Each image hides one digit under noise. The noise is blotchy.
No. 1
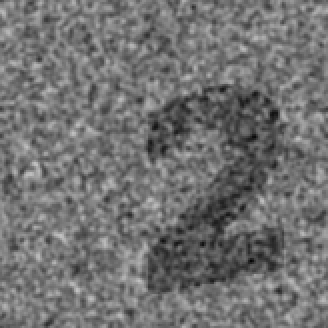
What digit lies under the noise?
2
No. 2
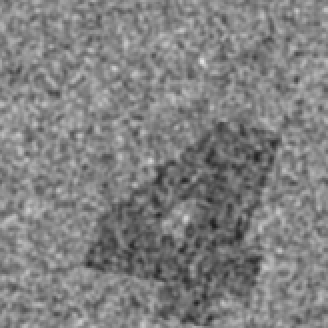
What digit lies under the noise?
4
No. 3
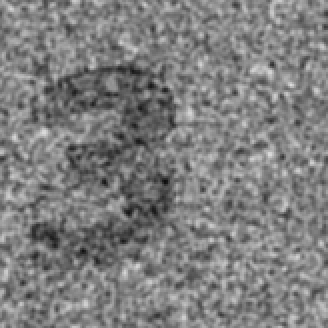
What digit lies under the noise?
3
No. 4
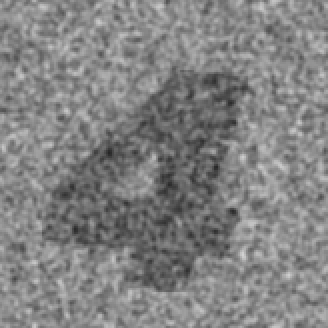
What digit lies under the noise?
4
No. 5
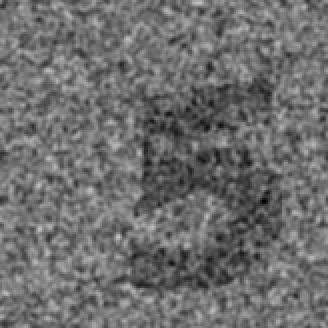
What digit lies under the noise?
5
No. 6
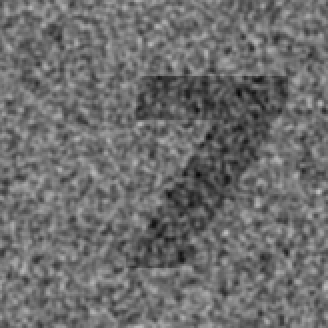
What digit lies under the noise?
7
